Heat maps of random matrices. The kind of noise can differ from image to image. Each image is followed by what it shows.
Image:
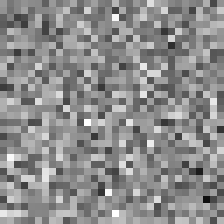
independent entries
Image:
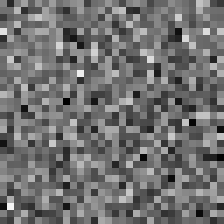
independent entries
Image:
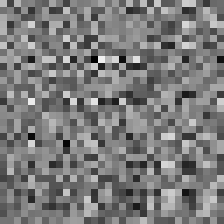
low rank plus noise
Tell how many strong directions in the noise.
two
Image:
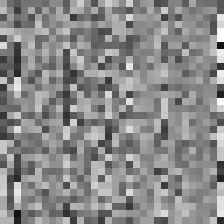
columns of uneven size
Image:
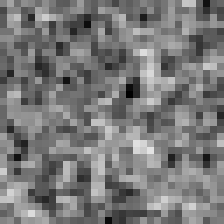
blotchy
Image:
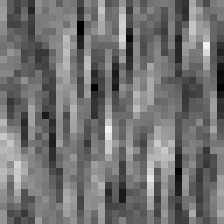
streaked along the columns
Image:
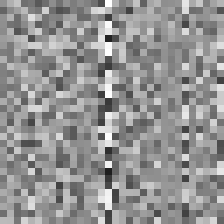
columns of uneven size
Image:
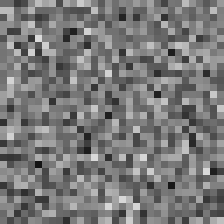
independent entries
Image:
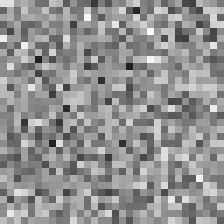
independent entries
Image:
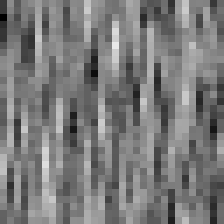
streaked along the columns
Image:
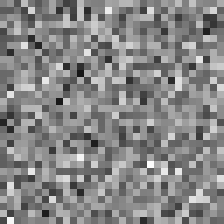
independent entries
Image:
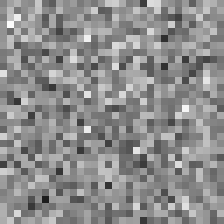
independent entries
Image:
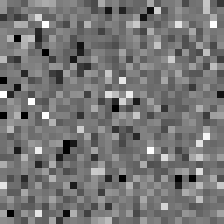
heavy tails
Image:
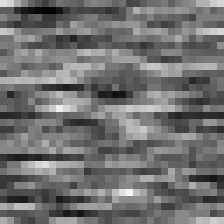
streaked along the rows
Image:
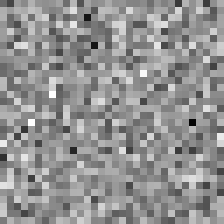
independent entries
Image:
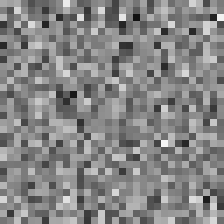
low rank plus noise
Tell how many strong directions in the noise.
three or four
